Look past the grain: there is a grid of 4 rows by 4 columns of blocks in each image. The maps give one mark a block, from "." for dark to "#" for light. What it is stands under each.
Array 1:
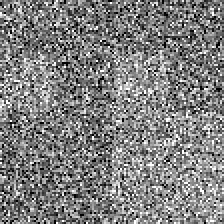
. . . .
# . # .
. . # #
. . # #
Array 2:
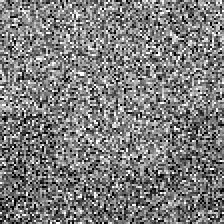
# # # #
# # # #
. # # .
. . . .
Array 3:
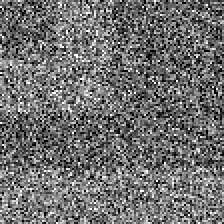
. # . .
# # . .
. . . .
# # # #
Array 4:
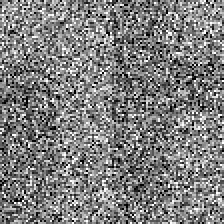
# # . #
. # . .
. # . #
. # . #
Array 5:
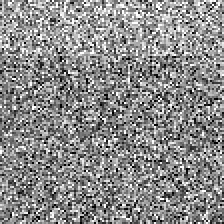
# # # #
. . . .
. . . .
. . . .
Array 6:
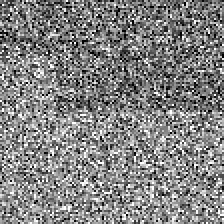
. . . .
# . . .
# # # #
# # # #
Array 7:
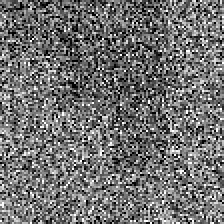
. . . #
# . . #
# # . #
# # # #
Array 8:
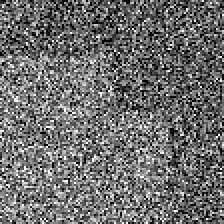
. . . .
# # . .
# # # .
# # # .
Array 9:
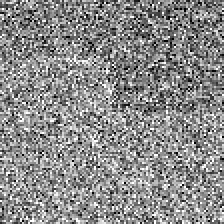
. . . .
# # . .
# # # #
# # # #
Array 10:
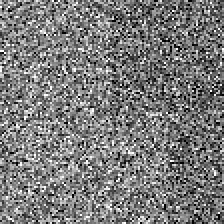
# # . .
# # . .
# # # .
# # # .
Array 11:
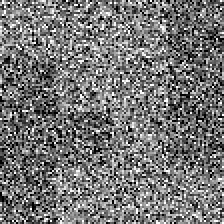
# # # .
. # # .
. . # .
. # # #
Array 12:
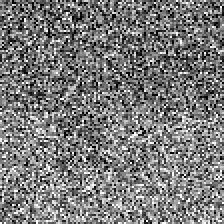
. . . .
. . . .
# . # #
# # # #
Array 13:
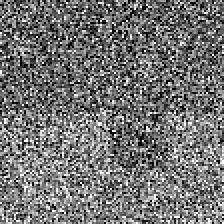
. . . .
. . . .
# # . #
# # # #
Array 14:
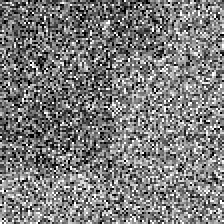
. . . #
. . # #
. . # #
# # # #
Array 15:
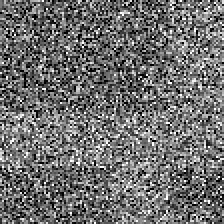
. . . #
. . . #
# # # #
. . # .
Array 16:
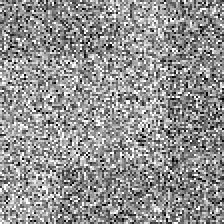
. . # .
# # # .
# # # .
# . . .
